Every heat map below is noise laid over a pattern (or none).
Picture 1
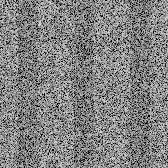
vertical stripes
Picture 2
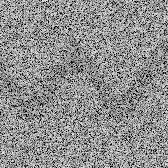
a wavy band
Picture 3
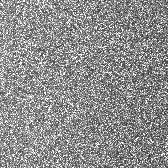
a smooth slope
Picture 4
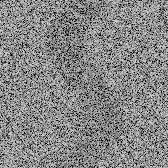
a wavy band
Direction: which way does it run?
top to bottom
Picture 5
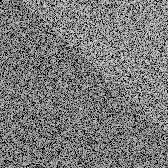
a sharp edge
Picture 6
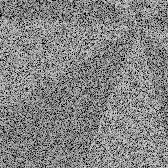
spokes from one point
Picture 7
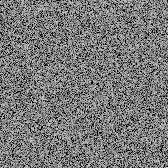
only noise
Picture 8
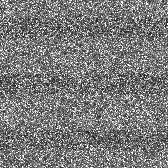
horizontal stripes
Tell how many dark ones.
3
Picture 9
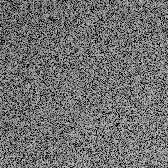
a smooth slope
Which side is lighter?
bottom right
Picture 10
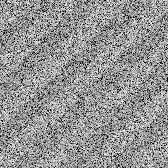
diagonal stripes
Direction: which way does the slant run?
bottom left to top right
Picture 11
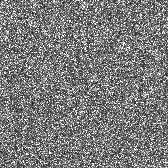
only noise
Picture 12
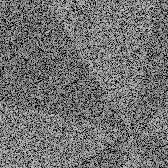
spokes from one point
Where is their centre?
bottom right
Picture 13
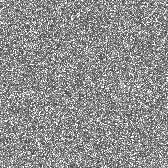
only noise
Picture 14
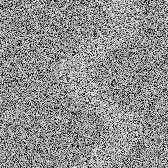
a wavy band
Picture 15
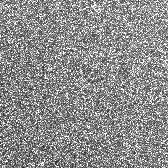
a smooth slope
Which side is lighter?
top right
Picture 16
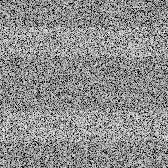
horizontal stripes
